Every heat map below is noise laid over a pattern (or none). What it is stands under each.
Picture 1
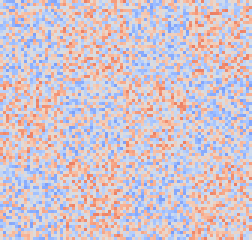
a checkerboard
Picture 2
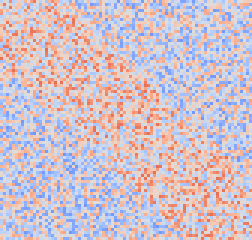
a diagonal band
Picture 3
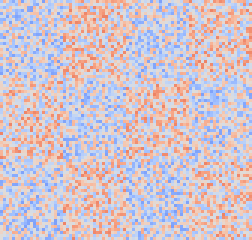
a checkerboard
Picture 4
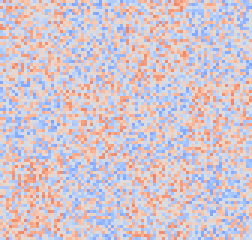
a checkerboard
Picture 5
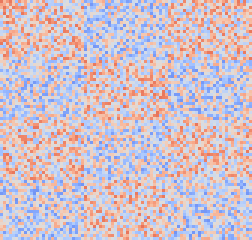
a checkerboard
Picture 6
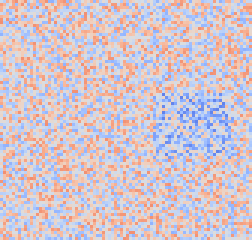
one block
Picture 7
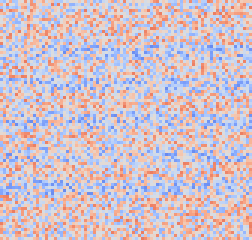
bands of rows
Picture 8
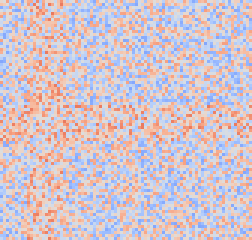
bands of rows crossing bands of columns
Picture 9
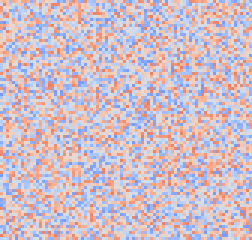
only noise
